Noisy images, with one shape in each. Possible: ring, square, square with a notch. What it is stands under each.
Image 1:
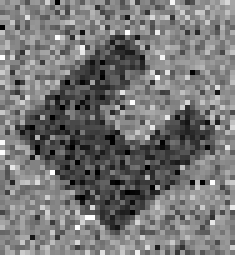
square with a notch
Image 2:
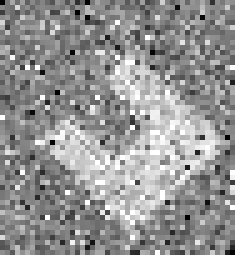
square with a notch
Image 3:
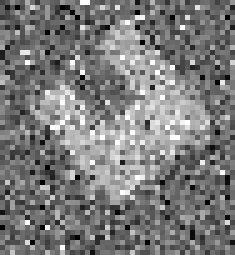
square with a notch
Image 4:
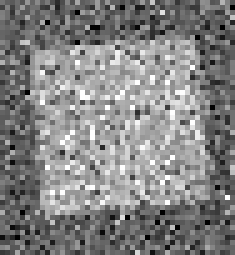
square
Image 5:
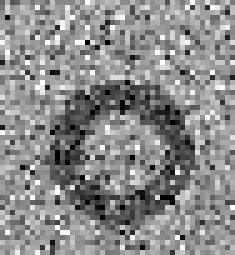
ring
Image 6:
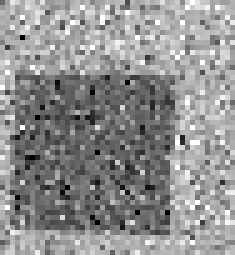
square
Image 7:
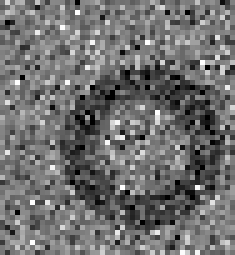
ring
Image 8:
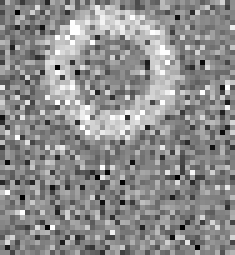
ring
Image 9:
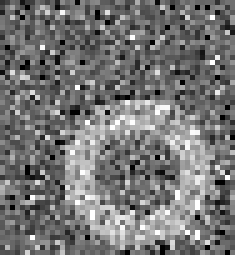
ring
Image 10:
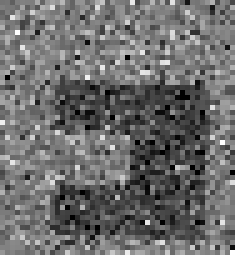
square with a notch
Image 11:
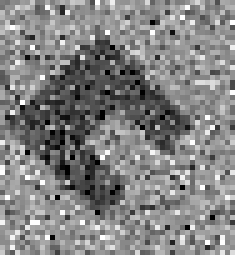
square with a notch
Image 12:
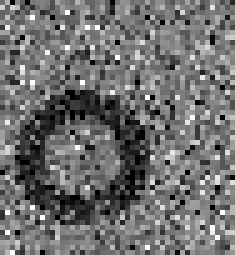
ring
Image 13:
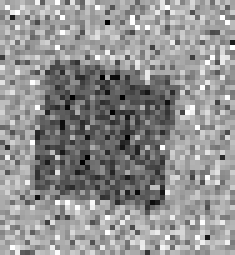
square
